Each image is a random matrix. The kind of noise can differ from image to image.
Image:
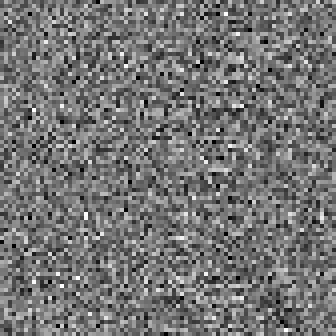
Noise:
low rank plus noise
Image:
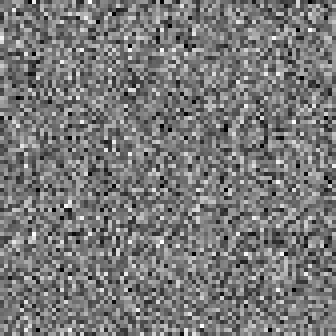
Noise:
low rank plus noise
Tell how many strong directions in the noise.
three or four
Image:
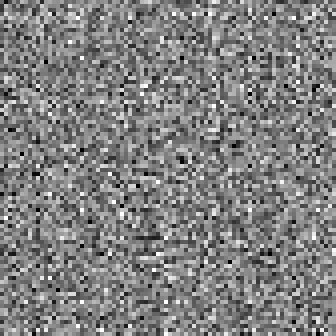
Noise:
low rank plus noise
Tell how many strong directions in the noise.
two
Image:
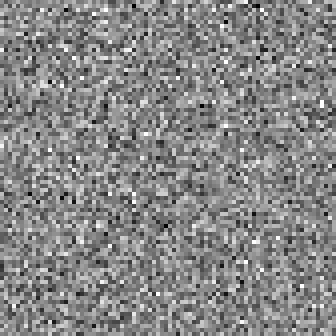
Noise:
low rank plus noise
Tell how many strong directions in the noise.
five to eight
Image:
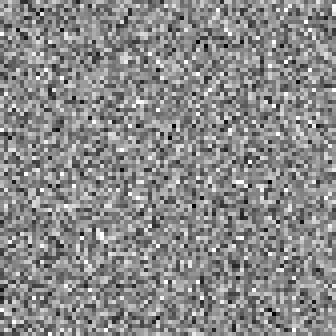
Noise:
independent entries
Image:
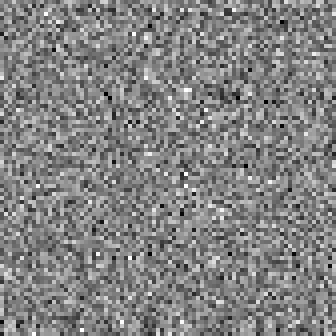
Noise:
low rank plus noise
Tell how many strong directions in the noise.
two
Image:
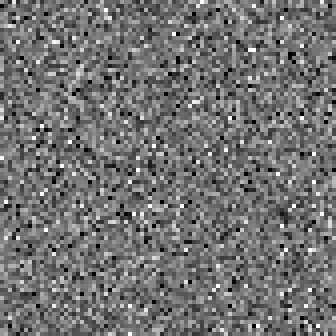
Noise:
heavy tails
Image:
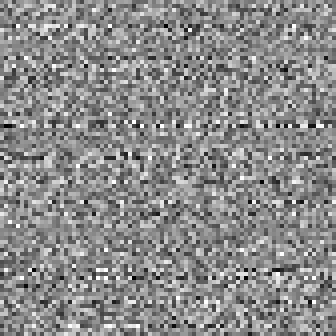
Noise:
rows of uneven size
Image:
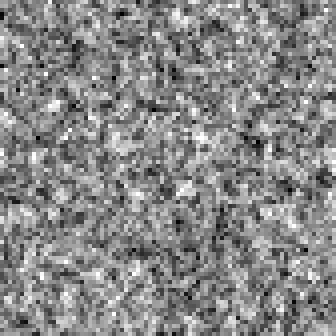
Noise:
blotchy
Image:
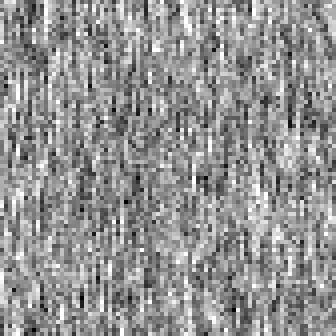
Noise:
streaked along the columns
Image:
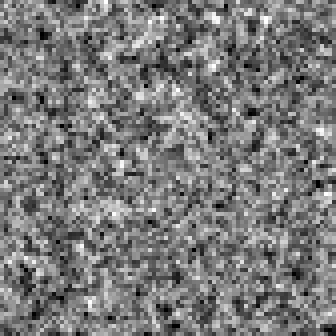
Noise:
blotchy
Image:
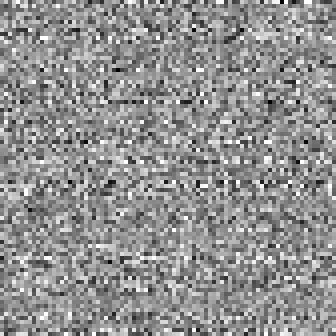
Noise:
rows of uneven size
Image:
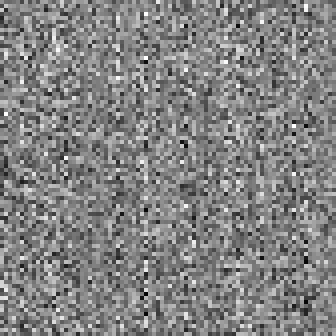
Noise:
columns of uneven size
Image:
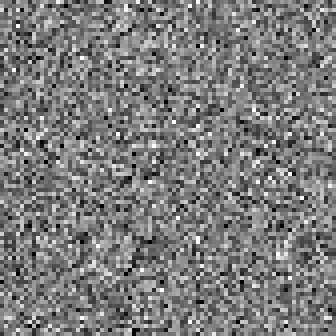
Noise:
low rank plus noise
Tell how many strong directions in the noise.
one
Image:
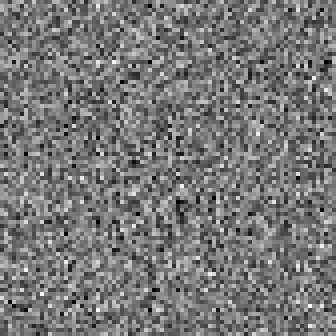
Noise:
low rank plus noise
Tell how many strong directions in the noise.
three or four
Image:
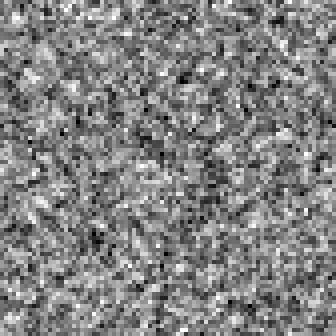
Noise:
blotchy
